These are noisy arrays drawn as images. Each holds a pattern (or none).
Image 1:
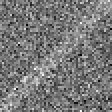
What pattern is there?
a diagonal band
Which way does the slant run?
bottom left to top right
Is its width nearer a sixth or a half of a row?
a sixth
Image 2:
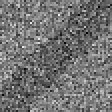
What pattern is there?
a diagonal band
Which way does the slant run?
bottom left to top right
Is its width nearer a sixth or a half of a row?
a half
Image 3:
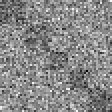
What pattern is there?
blocks along the diagonal
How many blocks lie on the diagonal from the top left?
5
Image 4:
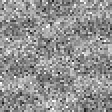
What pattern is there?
a checkerboard
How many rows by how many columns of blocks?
6 by 3
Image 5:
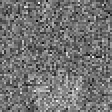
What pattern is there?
one block
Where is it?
bottom middle
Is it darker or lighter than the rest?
lighter
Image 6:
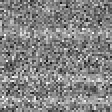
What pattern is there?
bands of rows
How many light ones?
3
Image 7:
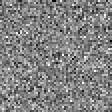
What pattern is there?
only noise
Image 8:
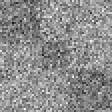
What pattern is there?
blocks along the diagonal
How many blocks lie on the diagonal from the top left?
3
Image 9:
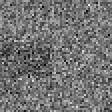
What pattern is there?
one block
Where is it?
middle left
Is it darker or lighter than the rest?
darker
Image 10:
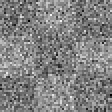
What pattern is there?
a checkerboard
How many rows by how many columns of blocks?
3 by 3
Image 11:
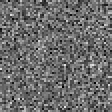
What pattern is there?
only noise
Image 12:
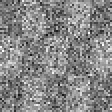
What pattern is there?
a checkerboard
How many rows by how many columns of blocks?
3 by 5
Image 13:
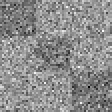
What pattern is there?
blocks along the diagonal
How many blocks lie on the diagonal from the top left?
3
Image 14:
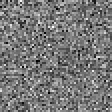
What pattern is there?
only noise
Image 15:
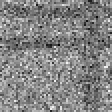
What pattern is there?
bands of rows crossing bands of columns
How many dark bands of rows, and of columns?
2 and 1
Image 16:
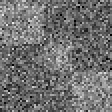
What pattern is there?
blocks along the diagonal
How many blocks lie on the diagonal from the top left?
3
